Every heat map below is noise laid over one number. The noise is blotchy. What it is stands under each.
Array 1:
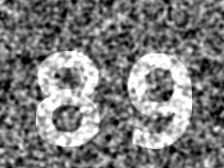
89
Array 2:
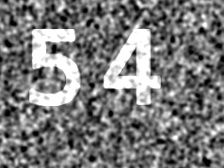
54
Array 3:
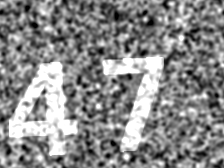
47
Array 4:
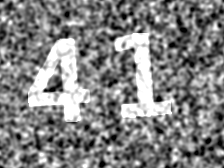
41
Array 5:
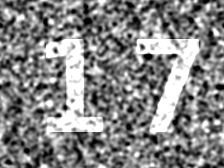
17
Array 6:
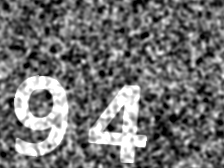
94
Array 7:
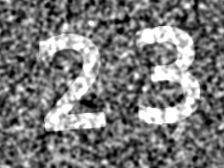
23
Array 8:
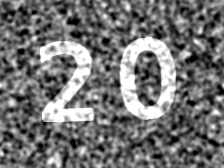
20
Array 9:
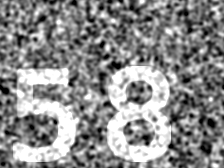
58
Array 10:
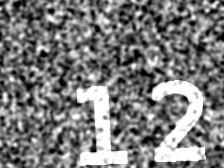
12
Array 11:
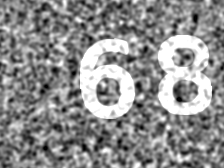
68
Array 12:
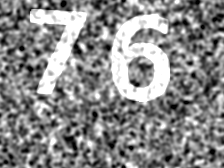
76
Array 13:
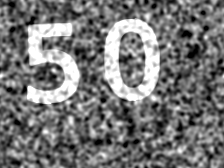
50
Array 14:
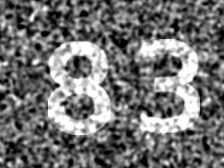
83
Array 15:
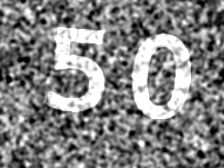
50
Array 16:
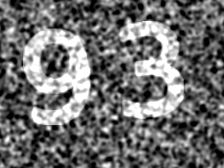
93
